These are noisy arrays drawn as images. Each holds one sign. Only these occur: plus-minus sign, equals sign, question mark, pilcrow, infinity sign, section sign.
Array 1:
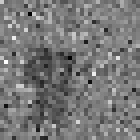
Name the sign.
pilcrow
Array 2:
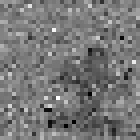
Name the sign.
plus-minus sign
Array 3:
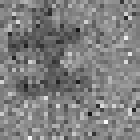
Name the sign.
plus-minus sign
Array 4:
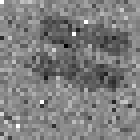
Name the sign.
equals sign
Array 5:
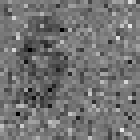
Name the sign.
section sign
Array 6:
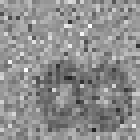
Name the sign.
infinity sign
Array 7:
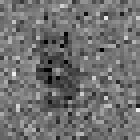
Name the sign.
section sign
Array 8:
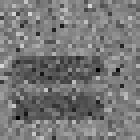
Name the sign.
equals sign
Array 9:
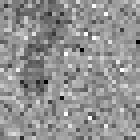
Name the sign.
question mark
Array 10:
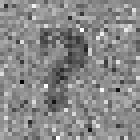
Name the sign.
question mark
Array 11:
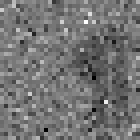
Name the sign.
pilcrow
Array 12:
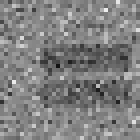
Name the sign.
equals sign
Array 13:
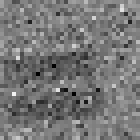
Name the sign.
equals sign
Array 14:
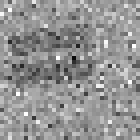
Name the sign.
equals sign
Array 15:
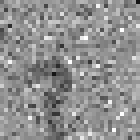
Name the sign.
question mark
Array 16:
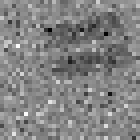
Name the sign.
equals sign
